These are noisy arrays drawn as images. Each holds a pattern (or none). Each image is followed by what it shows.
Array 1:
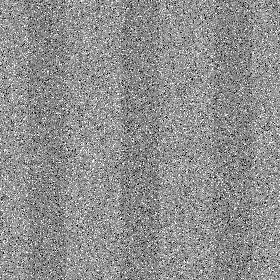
vertical stripes
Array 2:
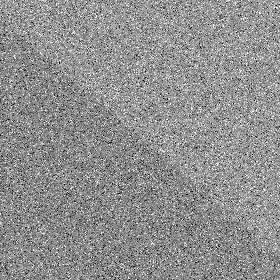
a sharp edge
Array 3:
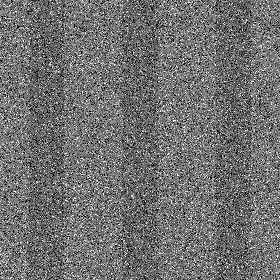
vertical stripes
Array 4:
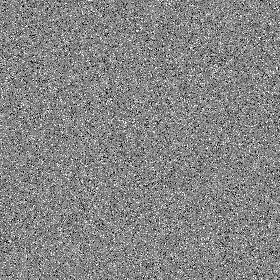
only noise
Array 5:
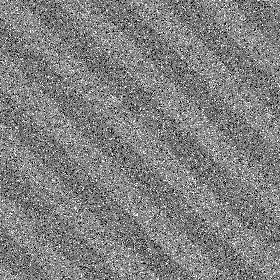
diagonal stripes
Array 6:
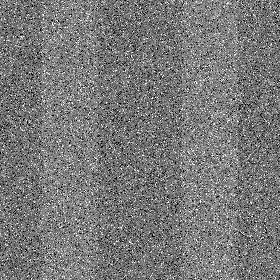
vertical stripes
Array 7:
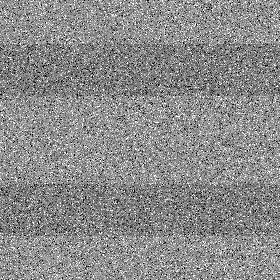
horizontal stripes
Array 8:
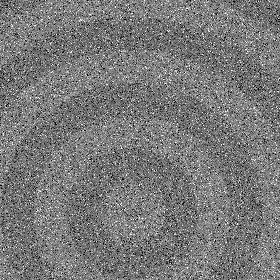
rings round one point
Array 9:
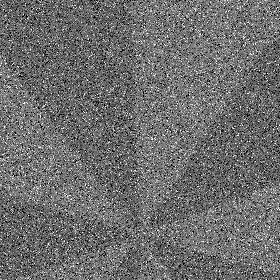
spokes from one point
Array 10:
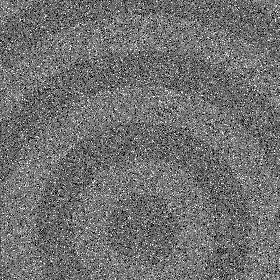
rings round one point
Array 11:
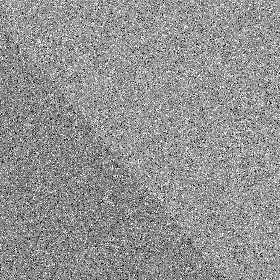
a sharp edge
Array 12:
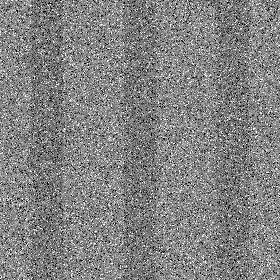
vertical stripes
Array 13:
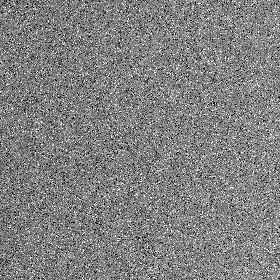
a smooth slope
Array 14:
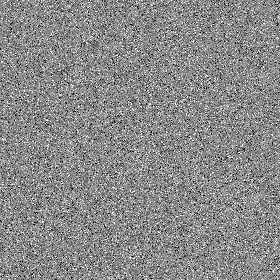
only noise
